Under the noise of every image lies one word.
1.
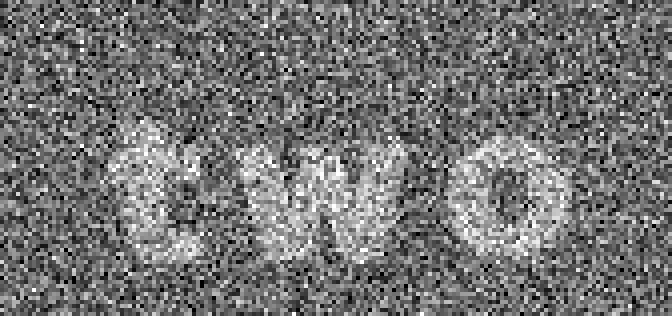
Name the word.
two
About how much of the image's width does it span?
two thirds
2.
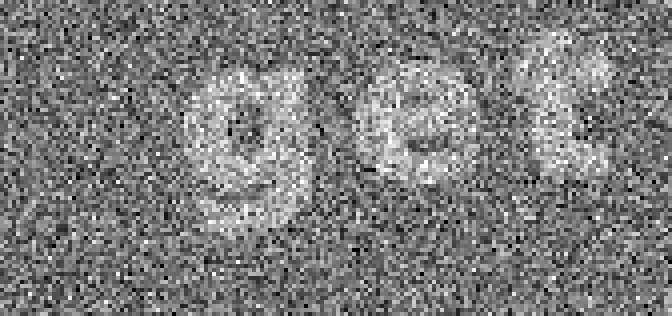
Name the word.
get
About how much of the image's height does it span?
two thirds
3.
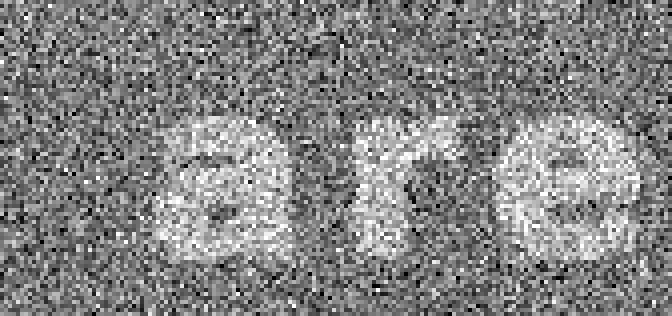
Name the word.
are
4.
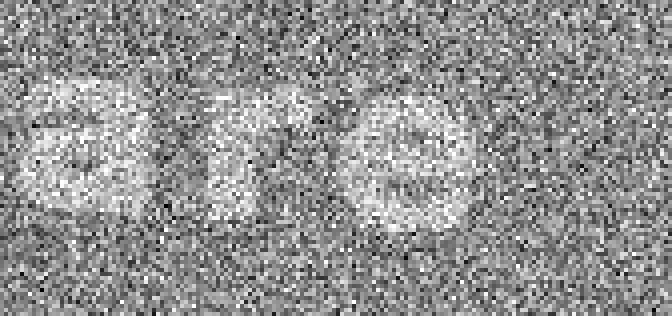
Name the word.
are
